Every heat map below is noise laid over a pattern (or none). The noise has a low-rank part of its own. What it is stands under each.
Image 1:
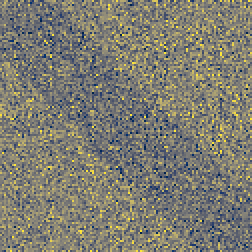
a diagonal band
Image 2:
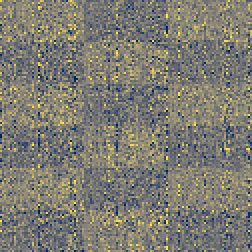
a checkerboard
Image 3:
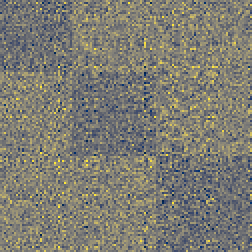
blocks along the diagonal
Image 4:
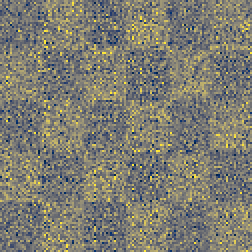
a checkerboard
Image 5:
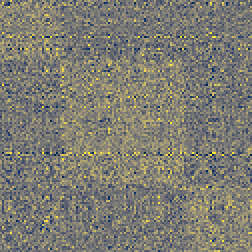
blocks along the diagonal
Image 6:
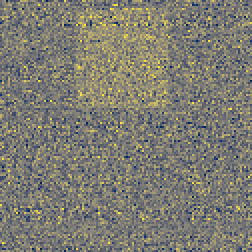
one block
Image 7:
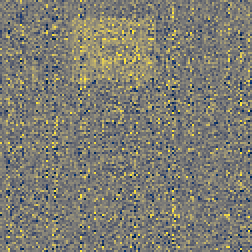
one block
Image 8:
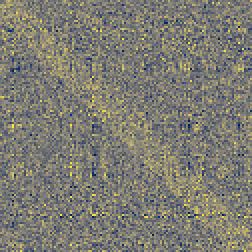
a diagonal band
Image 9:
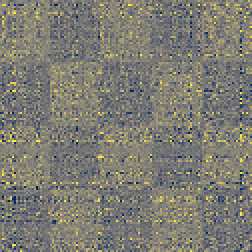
a checkerboard
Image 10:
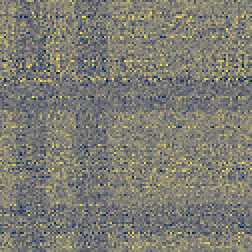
bands of rows crossing bands of columns
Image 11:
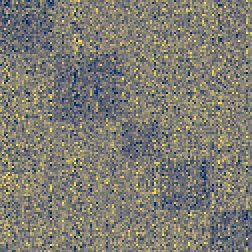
blocks along the diagonal
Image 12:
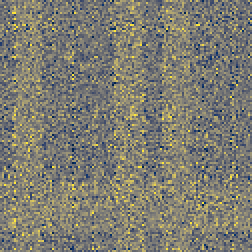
bands of rows crossing bands of columns
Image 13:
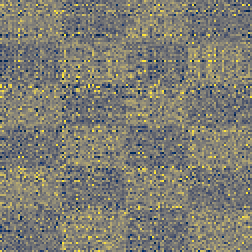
a checkerboard
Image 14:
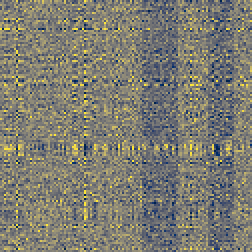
bands of columns
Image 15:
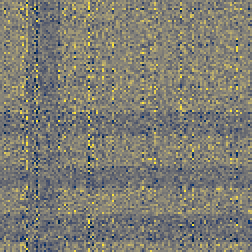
bands of rows crossing bands of columns
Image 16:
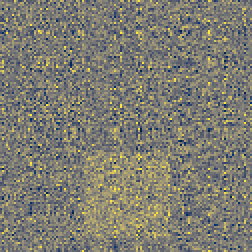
one block
